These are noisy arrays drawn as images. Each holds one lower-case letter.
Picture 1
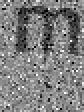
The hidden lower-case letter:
m
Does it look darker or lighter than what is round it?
darker
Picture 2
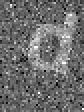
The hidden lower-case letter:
d
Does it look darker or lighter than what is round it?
lighter
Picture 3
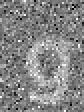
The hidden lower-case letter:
g
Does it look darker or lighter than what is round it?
lighter
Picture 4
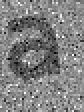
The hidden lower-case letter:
a
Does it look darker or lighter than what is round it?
darker
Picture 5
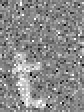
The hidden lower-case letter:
t
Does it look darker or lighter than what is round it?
lighter
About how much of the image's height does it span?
half
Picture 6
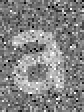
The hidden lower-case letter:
a
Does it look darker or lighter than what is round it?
lighter
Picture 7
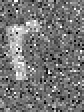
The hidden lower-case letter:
r
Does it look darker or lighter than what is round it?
lighter
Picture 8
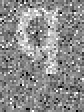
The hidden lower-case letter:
q
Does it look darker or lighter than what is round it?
lighter
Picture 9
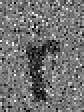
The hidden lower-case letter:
r
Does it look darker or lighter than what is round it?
darker
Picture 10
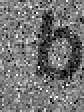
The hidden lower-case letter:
b
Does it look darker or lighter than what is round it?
darker
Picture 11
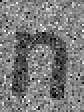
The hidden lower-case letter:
n
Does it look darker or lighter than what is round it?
darker
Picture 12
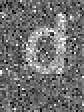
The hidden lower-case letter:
d
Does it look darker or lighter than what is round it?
lighter
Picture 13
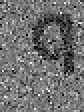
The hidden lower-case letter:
q
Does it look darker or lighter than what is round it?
darker
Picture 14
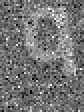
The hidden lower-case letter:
q
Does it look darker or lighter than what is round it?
lighter
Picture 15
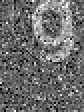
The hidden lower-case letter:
g
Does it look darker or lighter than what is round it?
lighter
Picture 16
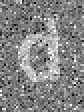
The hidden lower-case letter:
d
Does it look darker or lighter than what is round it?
lighter
